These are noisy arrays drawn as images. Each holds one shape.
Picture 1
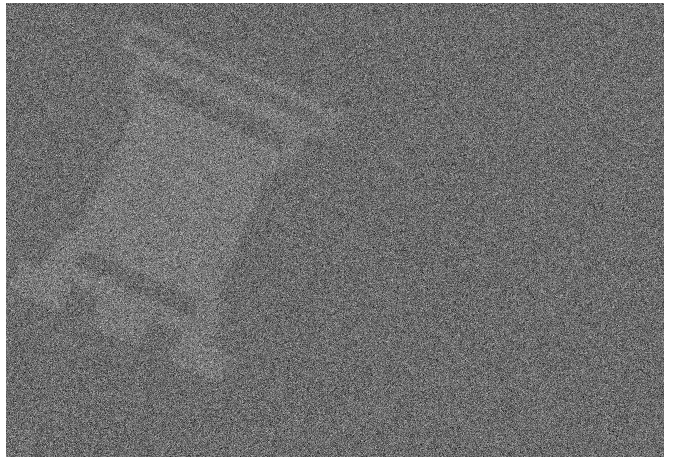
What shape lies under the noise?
chess rook
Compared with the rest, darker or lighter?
lighter
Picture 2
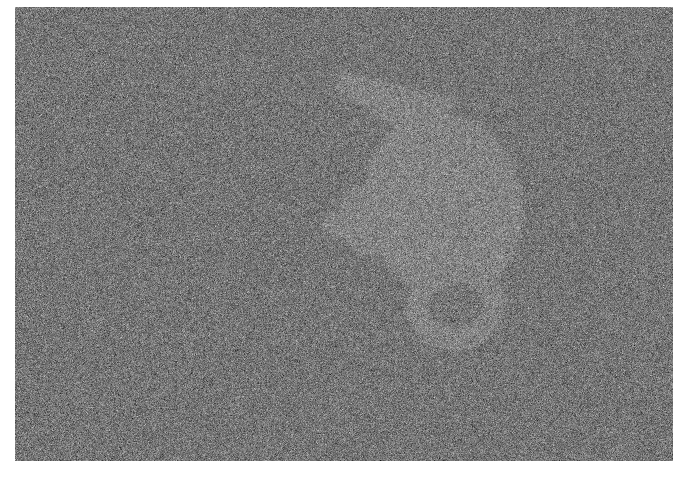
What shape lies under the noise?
teapot
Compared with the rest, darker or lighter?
lighter
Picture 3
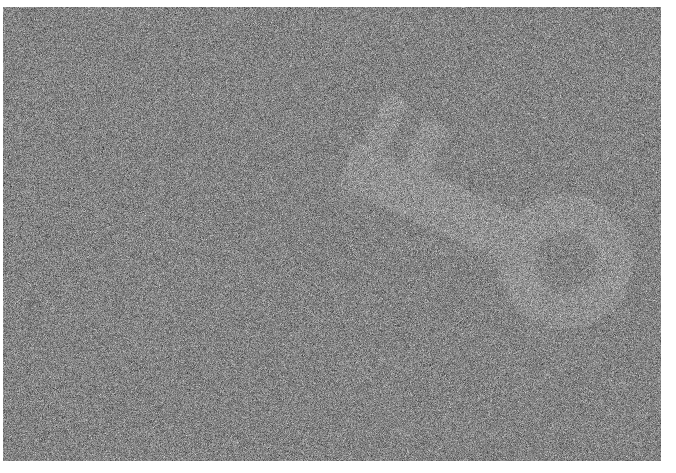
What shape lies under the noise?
key
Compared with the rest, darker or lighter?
lighter
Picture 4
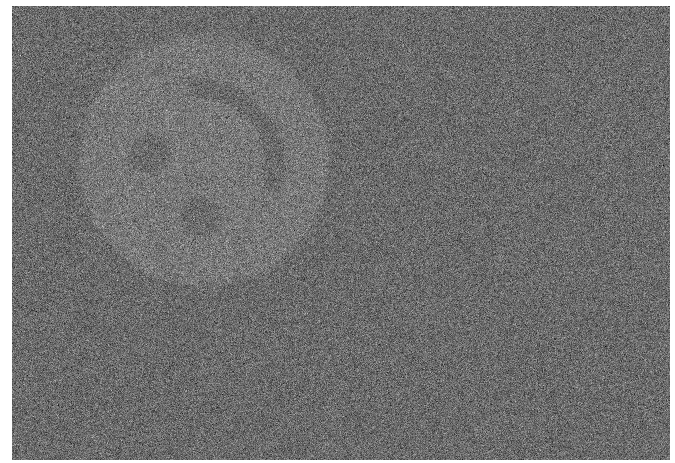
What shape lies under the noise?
smiling face
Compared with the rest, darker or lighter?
lighter
